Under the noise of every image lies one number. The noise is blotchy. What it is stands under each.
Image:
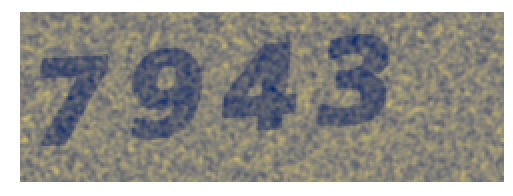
7943
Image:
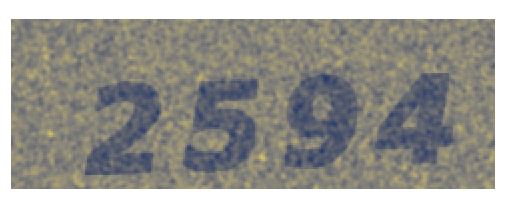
2594
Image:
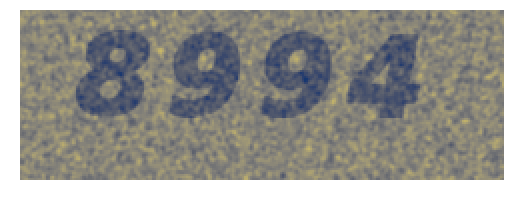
8994
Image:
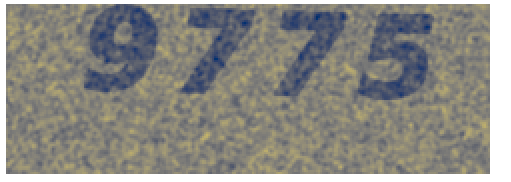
9775
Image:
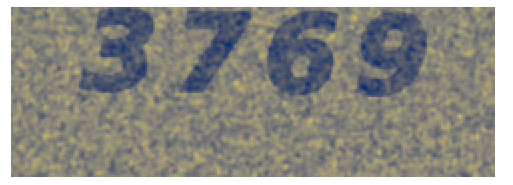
3769
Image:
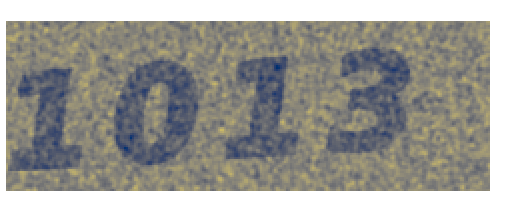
1013
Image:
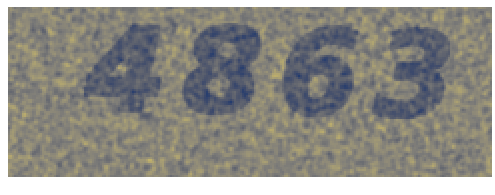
4863
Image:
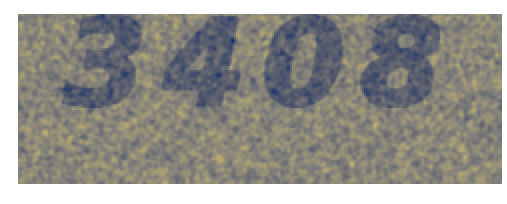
3408
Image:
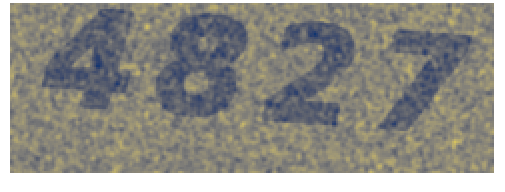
4827
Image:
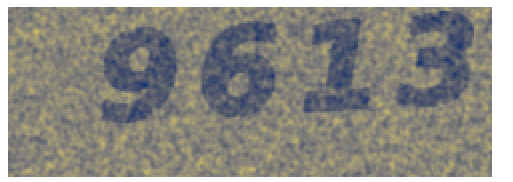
9613
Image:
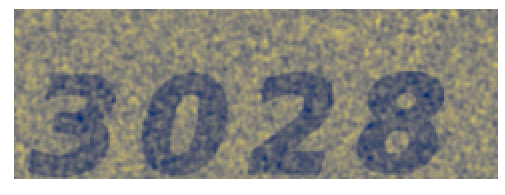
3028
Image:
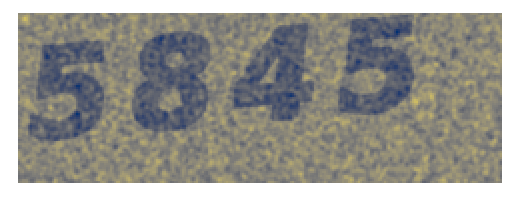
5845
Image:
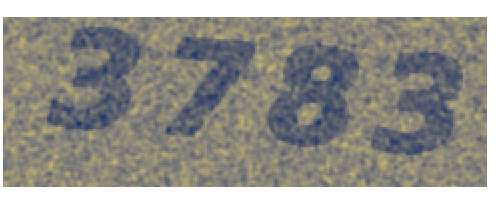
3783
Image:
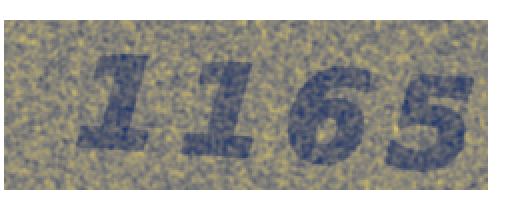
1165
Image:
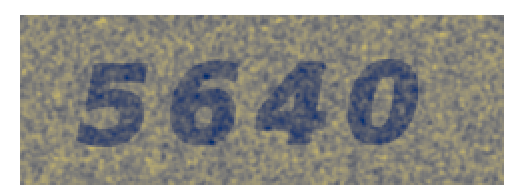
5640
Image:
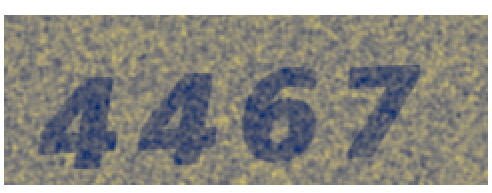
4467
